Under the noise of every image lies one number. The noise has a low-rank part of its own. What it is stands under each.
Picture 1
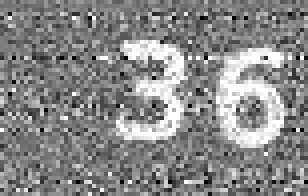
36
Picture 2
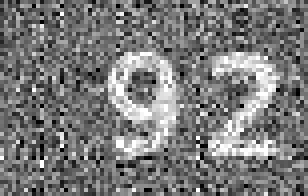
92
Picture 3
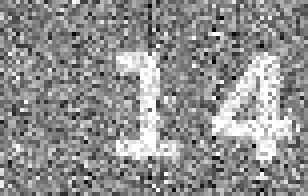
14
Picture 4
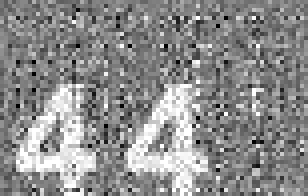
44
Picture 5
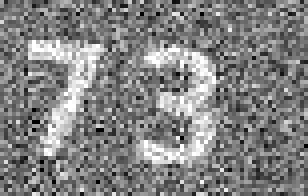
73
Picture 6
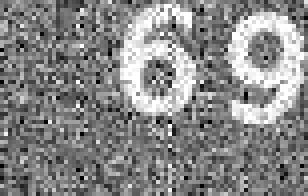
69
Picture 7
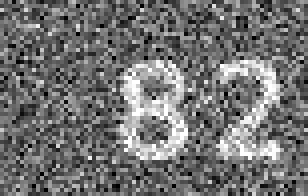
82
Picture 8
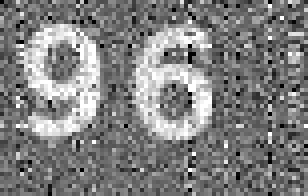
96
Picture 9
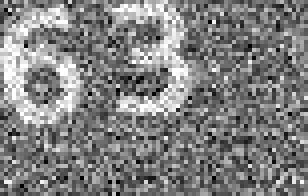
63
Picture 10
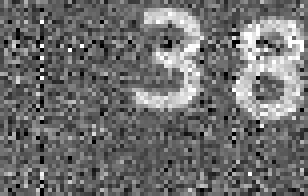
38
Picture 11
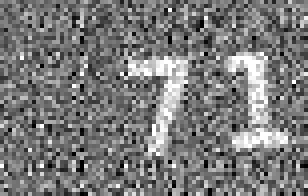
71
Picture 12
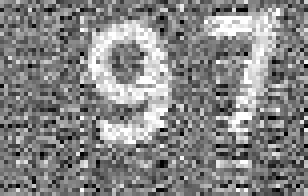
97
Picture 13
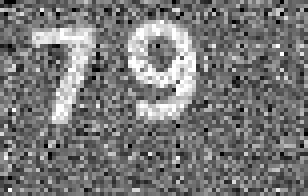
79
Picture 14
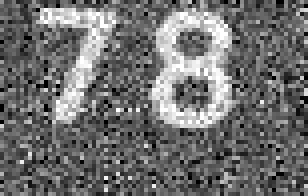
78
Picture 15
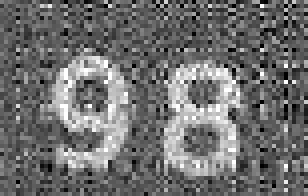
98
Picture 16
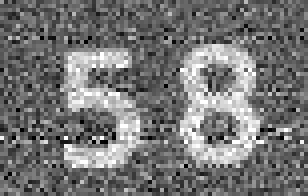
58
